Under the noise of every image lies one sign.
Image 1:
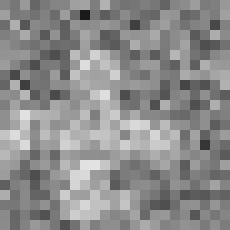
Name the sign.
plus sign
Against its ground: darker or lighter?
lighter
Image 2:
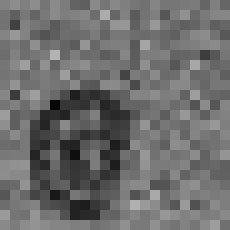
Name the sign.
at sign
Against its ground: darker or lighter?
darker
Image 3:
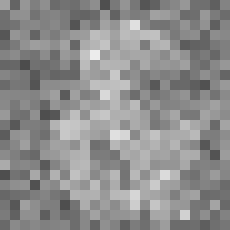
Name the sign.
ampersand
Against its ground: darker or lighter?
lighter
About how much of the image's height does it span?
nearly all
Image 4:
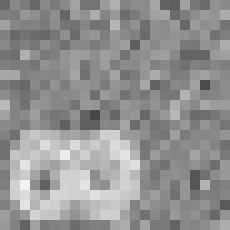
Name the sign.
infinity sign
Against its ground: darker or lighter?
lighter
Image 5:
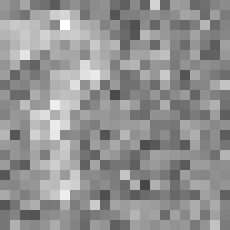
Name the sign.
question mark
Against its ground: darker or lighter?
lighter
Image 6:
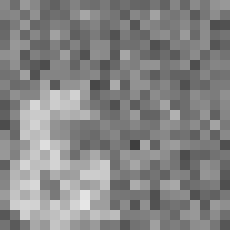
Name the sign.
ampersand
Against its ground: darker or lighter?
lighter
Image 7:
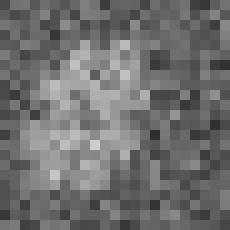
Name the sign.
hash sign
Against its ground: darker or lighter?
lighter
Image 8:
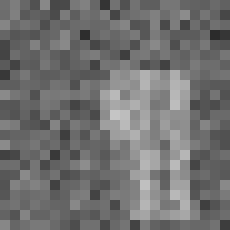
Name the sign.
pilcrow
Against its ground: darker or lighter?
lighter
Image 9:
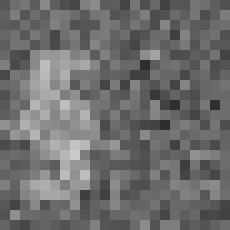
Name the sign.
section sign
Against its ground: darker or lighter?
lighter
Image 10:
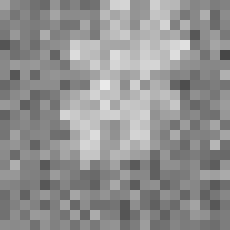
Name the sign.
hash sign
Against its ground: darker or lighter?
lighter
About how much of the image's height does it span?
two thirds
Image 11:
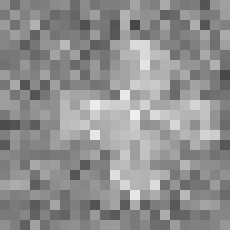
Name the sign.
plus sign
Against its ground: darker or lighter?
lighter
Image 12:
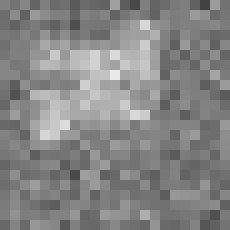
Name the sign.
not-equal sign
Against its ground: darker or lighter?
lighter
